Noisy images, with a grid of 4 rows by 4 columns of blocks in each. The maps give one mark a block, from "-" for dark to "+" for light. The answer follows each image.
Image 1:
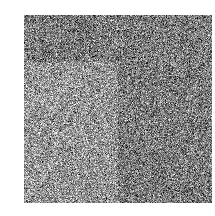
----
++--
++--
++--
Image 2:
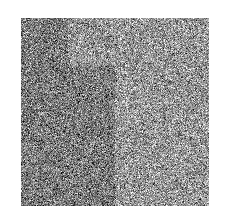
-+++
--++
--++
--++
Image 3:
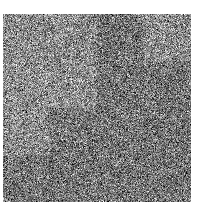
++-+
++--
+---
----
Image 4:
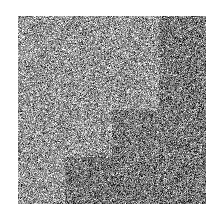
+++-
+++-
++--
+---
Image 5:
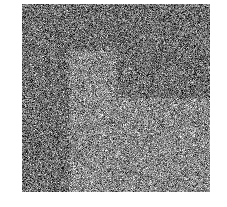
----
-+--
-+++
-+++
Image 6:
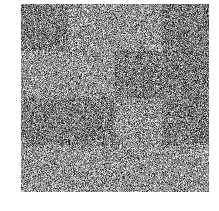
-++-
++--
--+-
++++
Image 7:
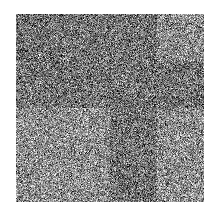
---+
----
++-+
++-+
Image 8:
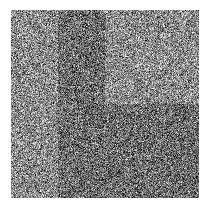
+-++
+-++
+---
+---
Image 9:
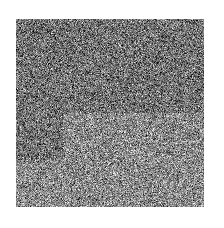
----
----
-+++
++++
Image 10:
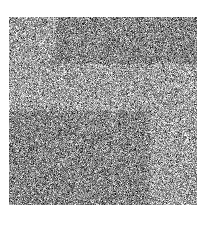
+---
++++
---+
---+
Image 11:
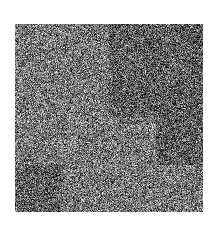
++--
++--
+++-
-+++
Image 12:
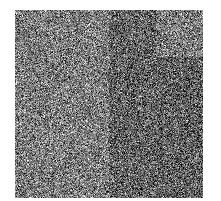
++-+
++--
++--
++--
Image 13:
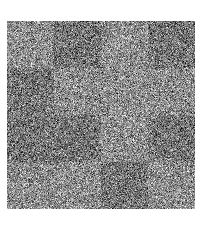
+-+-
-+++
--+-
++-+
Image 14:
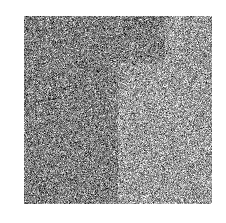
---+
--++
--++
--++
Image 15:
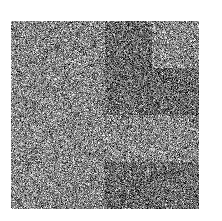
++-+
++--
++++
++--
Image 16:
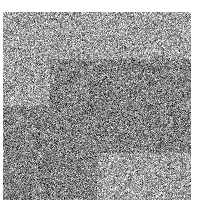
++++
+---
----
--++
